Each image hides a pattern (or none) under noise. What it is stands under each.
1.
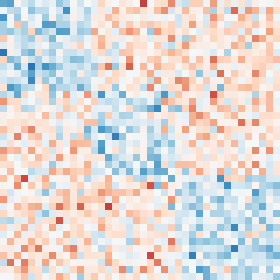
blocks along the diagonal
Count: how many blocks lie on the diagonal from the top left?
3
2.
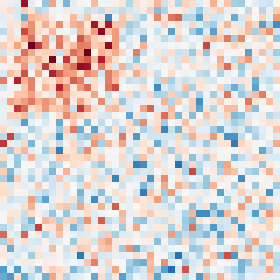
one block
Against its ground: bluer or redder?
redder
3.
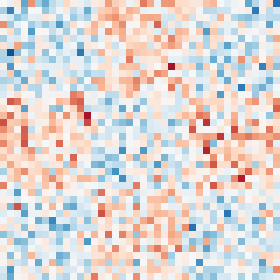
a checkerboard
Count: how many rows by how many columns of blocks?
3 by 3
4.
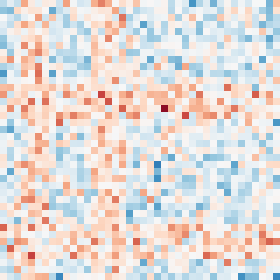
bands of rows crossing bands of columns
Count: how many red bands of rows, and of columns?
2 and 2
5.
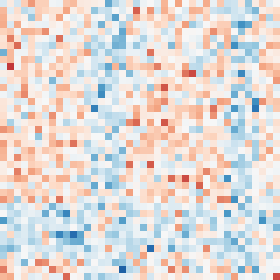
bands of rows crossing bands of columns
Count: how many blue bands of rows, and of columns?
1 and 2
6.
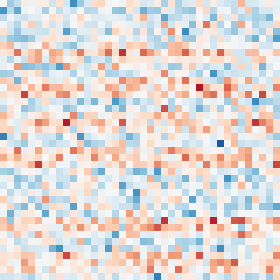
bands of rows
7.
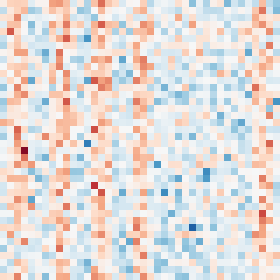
bands of columns
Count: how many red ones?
5
